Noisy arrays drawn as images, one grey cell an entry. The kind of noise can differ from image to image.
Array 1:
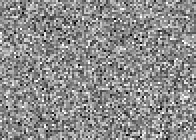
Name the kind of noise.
independent entries
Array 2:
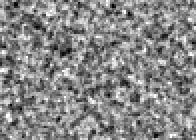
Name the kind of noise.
blotchy
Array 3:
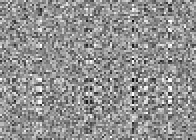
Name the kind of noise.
low rank plus noise
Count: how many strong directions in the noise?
one
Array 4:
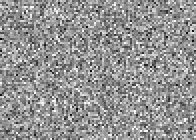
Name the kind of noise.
independent entries
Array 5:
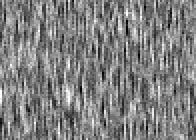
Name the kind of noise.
streaked along the columns
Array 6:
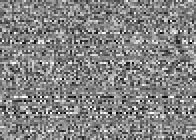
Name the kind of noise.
rows of uneven size
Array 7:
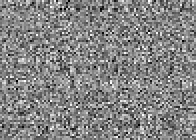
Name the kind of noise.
low rank plus noise
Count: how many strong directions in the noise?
five to eight
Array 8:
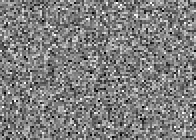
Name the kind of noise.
independent entries
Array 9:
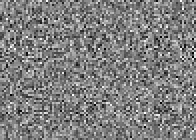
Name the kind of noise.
low rank plus noise
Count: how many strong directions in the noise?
three or four
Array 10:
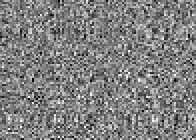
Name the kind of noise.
low rank plus noise
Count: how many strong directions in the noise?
three or four
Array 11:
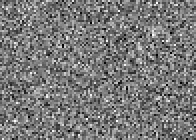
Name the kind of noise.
independent entries
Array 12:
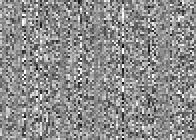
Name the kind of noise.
columns of uneven size
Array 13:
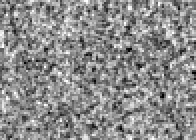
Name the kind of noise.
blotchy
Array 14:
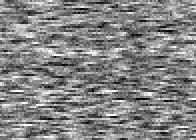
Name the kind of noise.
streaked along the rows
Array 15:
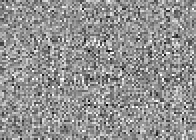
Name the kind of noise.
low rank plus noise
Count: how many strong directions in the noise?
five to eight
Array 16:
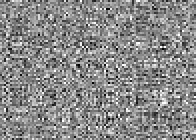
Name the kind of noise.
low rank plus noise
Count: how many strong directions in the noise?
three or four
